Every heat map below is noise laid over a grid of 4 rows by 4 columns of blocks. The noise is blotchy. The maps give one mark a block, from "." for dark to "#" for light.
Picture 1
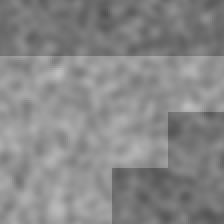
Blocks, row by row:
. . . .
# # # #
# # # .
# # . .
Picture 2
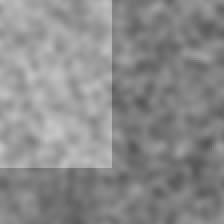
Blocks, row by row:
# # . .
# # . .
# # . .
. . . .
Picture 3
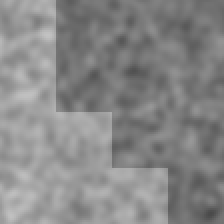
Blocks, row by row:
# . . .
# . . .
# # . .
# # # .
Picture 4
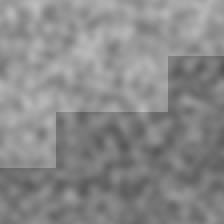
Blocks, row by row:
# # # #
# # # .
# . . .
. . . .
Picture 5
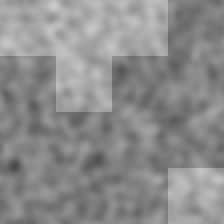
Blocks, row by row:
# # # .
. # . .
. . . .
. . . #
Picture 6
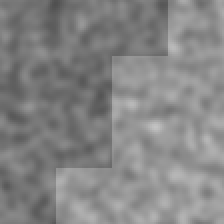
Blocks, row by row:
. . . #
. . # #
. . # #
. # # #
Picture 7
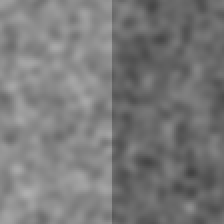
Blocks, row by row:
# # . .
# # . .
# # . .
# # . .
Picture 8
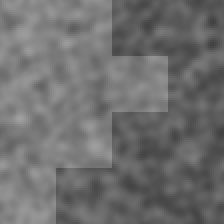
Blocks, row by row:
# # . .
# # # .
# # . .
# . . .
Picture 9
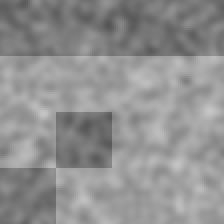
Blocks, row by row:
. . . .
# # # #
# . # #
. # # #
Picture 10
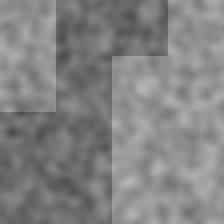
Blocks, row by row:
# . . #
# . # #
. . # #
. . # #
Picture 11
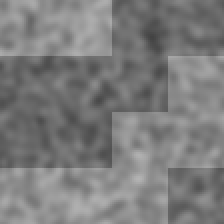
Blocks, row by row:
# # . .
. . . #
. . # #
# # # .
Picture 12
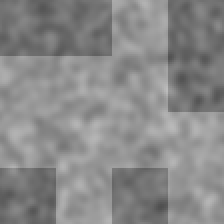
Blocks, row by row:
. . # .
# # # .
# # # #
. # . #
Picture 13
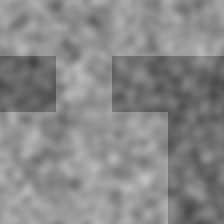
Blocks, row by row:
# # # #
. # . .
# # # .
# # # .
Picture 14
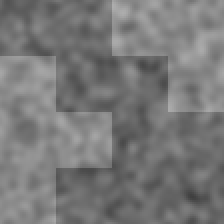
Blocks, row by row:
. . # #
# . . #
# # . .
# . . .
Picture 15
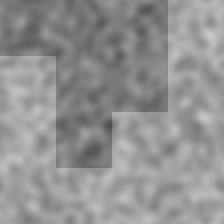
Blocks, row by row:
. . . #
# . . #
# . # #
# # # #
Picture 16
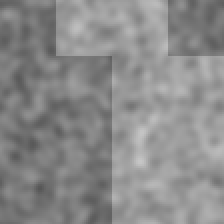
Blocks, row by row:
. # # .
. . # #
. . # #
. . # #
